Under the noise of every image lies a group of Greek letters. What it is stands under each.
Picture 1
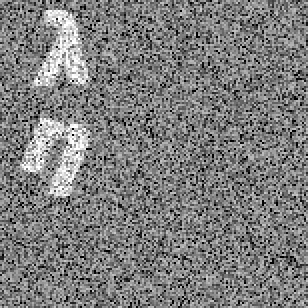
top left: lambda; middle left: eta
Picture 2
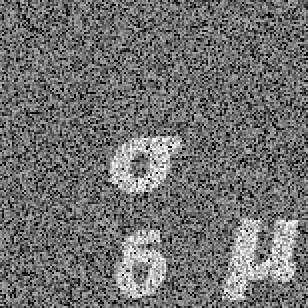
centre: sigma; bottom middle: delta; bottom right: mu
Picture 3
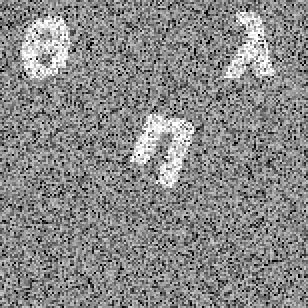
top left: theta; top right: lambda; centre: eta
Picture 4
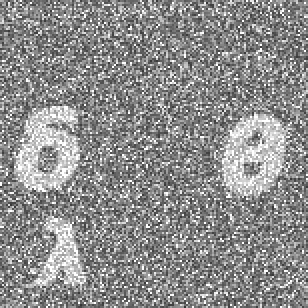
middle left: delta; middle right: theta; bottom left: lambda
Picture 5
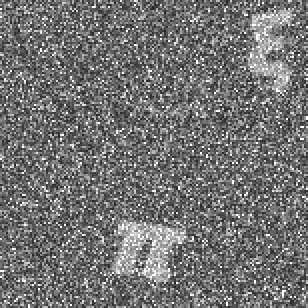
top right: xi; bottom middle: pi
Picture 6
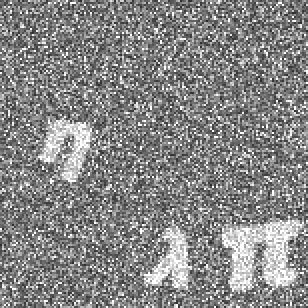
middle left: eta; bottom middle: lambda; bottom right: pi
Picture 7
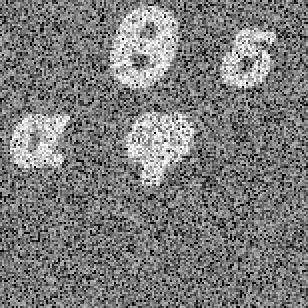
top middle: theta; top right: delta; middle left: alpha; centre: phi
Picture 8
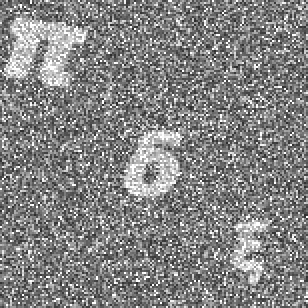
top left: pi; centre: delta; bottom right: xi
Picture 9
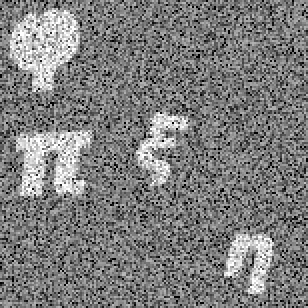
top left: phi; middle left: pi; centre: xi; bottom right: eta
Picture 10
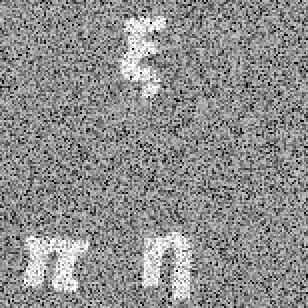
top middle: xi; bottom left: pi; bottom middle: eta
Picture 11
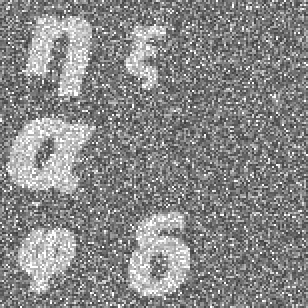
top left: eta; top middle: xi; middle left: alpha; bottom left: phi; bottom middle: delta
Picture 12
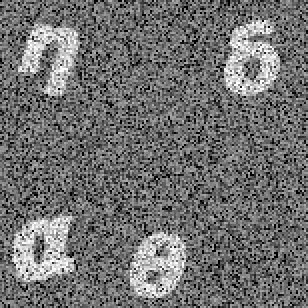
top left: eta; top right: delta; bottom left: alpha; bottom middle: theta
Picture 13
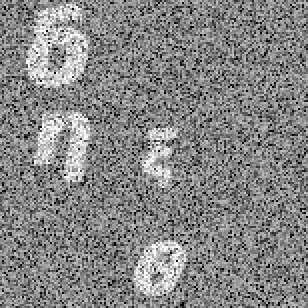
top left: delta; middle left: eta; centre: xi; bottom middle: theta
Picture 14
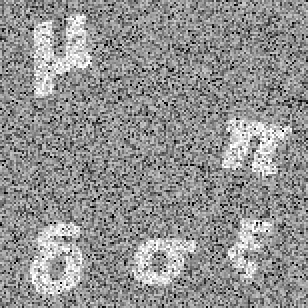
top left: mu; middle right: pi; bottom left: delta; bottom middle: sigma; bottom right: xi
